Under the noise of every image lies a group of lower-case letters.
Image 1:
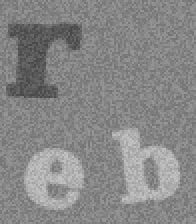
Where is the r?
top left
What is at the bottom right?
b
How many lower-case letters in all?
3
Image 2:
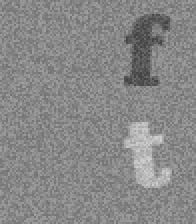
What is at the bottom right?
t
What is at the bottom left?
nothing
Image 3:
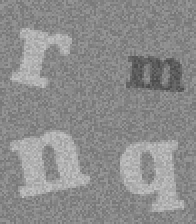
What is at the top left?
r
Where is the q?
bottom right
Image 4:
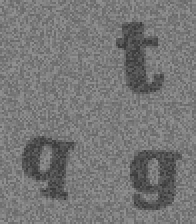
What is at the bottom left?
q
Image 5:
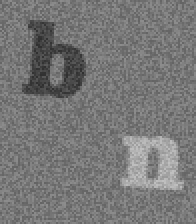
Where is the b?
top left
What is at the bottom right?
n
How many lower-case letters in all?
2
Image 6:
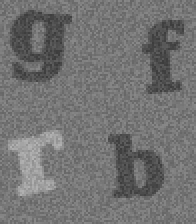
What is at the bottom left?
r
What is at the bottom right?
b
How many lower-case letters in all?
4
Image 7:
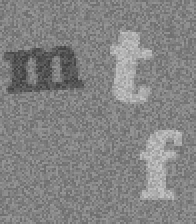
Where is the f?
bottom right
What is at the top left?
m
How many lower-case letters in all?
3
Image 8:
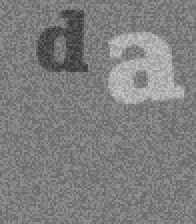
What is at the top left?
d
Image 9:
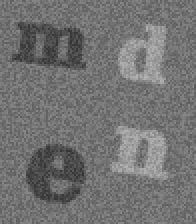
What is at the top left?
m
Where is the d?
top right
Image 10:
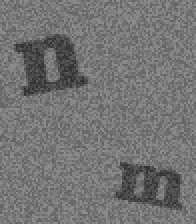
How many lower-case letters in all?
2
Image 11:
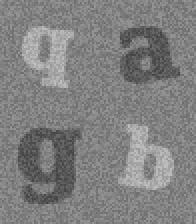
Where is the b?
bottom right
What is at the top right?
a
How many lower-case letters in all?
4
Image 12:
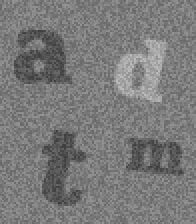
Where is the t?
bottom left
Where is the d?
top right
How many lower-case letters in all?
4
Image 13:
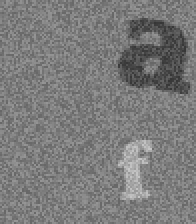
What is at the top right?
a
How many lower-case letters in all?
2
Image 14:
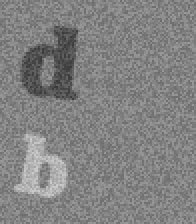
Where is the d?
top left
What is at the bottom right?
nothing
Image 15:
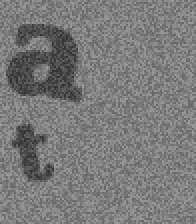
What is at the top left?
a
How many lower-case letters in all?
2
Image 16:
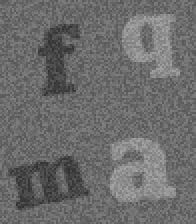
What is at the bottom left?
m
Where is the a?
bottom right
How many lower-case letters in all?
4
